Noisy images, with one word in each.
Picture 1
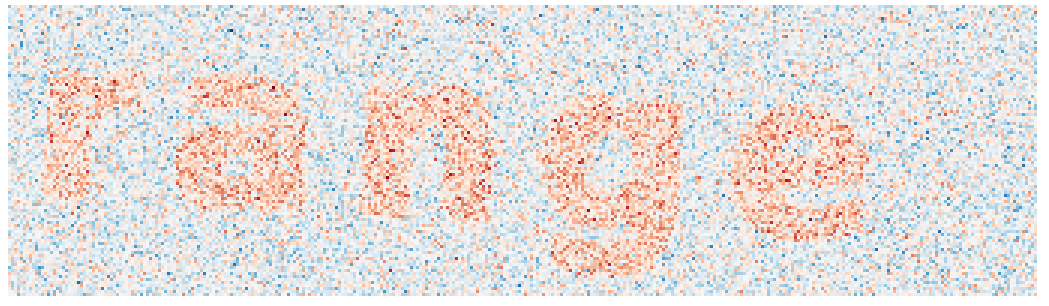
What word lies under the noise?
range
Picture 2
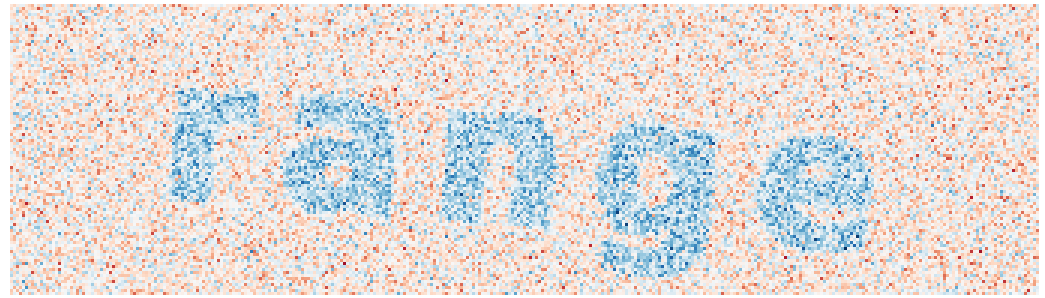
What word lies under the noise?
range
